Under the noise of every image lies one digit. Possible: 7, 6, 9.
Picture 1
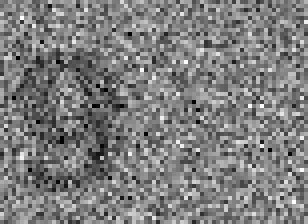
dark 9
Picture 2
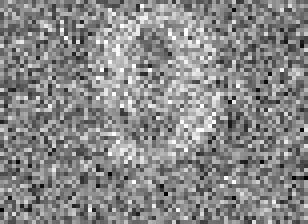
light 9
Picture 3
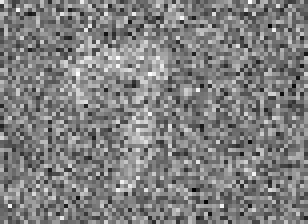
light 7
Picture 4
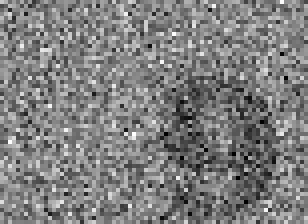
dark 9
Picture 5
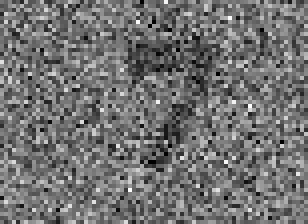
dark 7
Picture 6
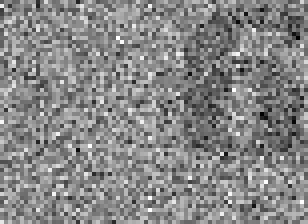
dark 6
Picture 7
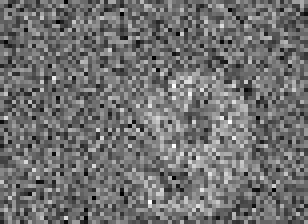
light 9
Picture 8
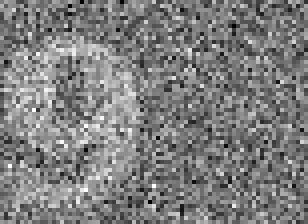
light 9
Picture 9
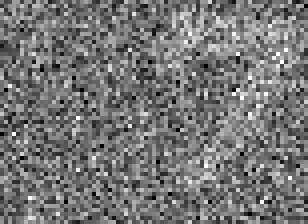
light 7
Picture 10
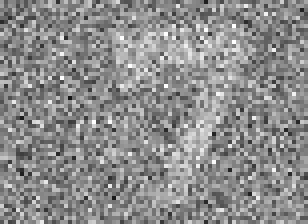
light 7
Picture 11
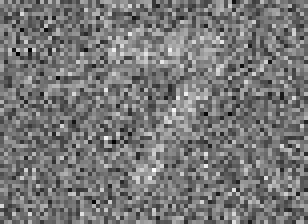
light 7
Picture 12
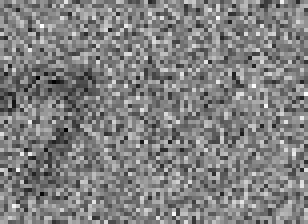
dark 7
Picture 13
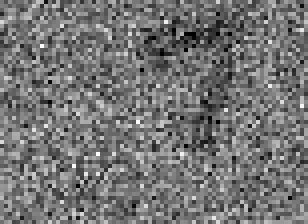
dark 7
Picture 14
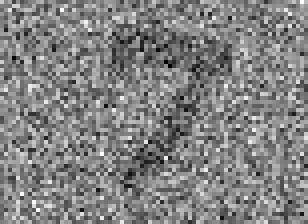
dark 7
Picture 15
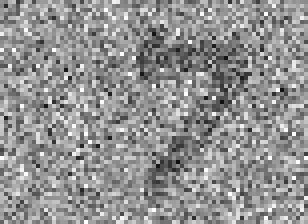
dark 7
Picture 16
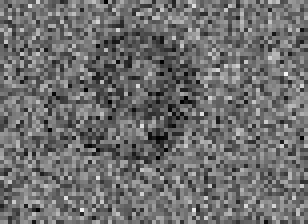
dark 9
